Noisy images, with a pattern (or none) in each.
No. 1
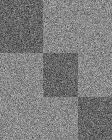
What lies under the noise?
blocks along the diagonal
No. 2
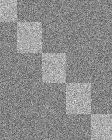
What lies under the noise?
blocks along the diagonal
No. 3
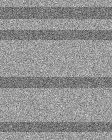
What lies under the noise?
bands of rows
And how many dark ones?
4
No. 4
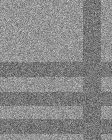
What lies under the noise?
bands of rows crossing bands of columns
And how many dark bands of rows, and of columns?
3 and 1
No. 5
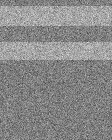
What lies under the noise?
bands of rows
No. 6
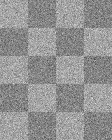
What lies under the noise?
a checkerboard
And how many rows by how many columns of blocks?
5 by 4
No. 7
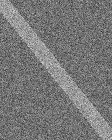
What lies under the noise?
a diagonal band
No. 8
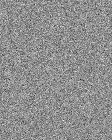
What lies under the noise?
only noise
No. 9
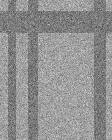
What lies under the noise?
bands of rows crossing bands of columns
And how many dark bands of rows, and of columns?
1 and 3
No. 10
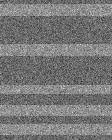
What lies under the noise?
bands of rows
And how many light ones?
5
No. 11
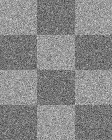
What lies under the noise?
a checkerboard
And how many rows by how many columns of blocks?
4 by 3
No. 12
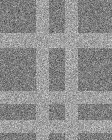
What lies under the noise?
bands of rows crossing bands of columns
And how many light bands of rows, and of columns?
3 and 2
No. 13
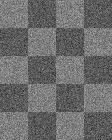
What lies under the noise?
a checkerboard
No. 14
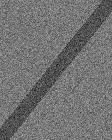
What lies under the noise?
a diagonal band
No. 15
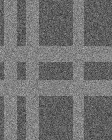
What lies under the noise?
bands of rows crossing bands of columns
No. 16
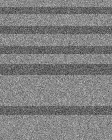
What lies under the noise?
bands of rows
